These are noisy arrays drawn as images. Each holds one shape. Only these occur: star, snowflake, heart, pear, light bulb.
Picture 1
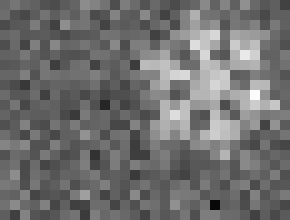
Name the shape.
snowflake
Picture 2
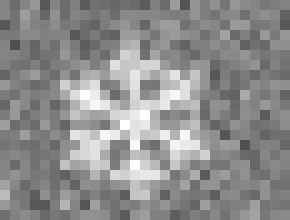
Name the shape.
snowflake
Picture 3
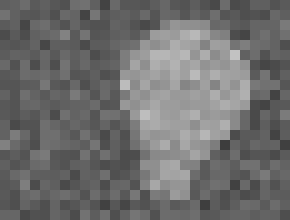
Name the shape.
light bulb
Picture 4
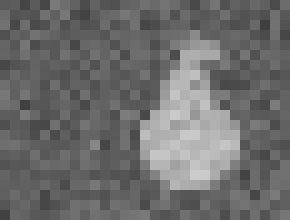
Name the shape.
pear
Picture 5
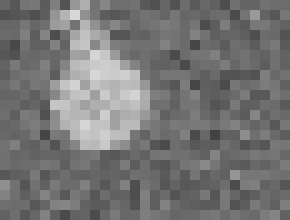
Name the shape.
pear
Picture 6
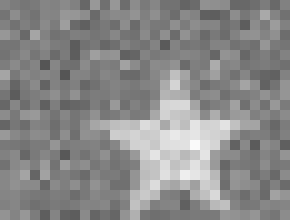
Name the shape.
star
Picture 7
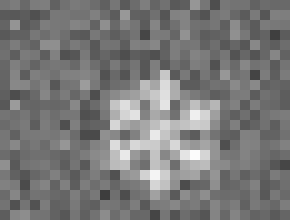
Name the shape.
snowflake
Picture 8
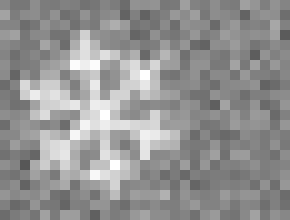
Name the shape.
snowflake
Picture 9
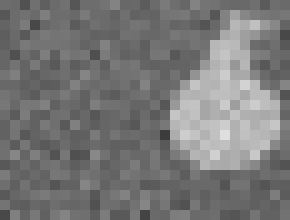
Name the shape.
pear
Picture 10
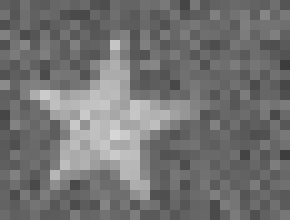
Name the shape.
star
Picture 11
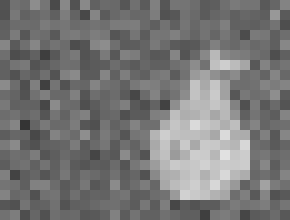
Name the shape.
pear
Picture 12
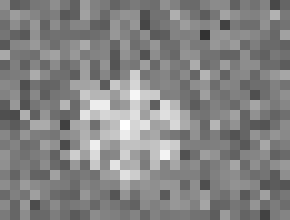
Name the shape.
snowflake
